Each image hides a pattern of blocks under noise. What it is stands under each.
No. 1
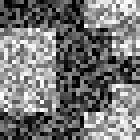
top and bottom mirror each other
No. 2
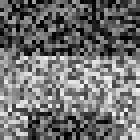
left and right mirror each other
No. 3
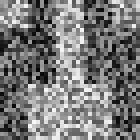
left and right mirror each other
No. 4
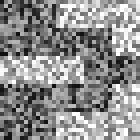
top and bottom mirror each other
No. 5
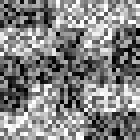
the same after a half turn
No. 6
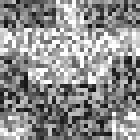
left and right mirror each other
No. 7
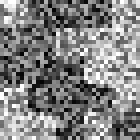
no symmetry
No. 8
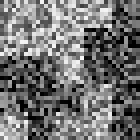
no symmetry
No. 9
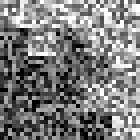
mirrored about the diagonal from the bottom left
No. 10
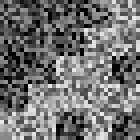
mirrored about the diagonal from the top left
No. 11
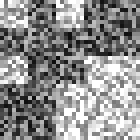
mirrored about the diagonal from the top left
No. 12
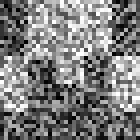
left and right mirror each other
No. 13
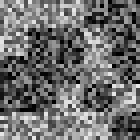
no symmetry
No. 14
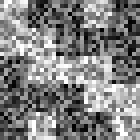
the same after a half turn
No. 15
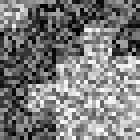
mirrored about the diagonal from the top left
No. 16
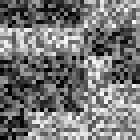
no symmetry
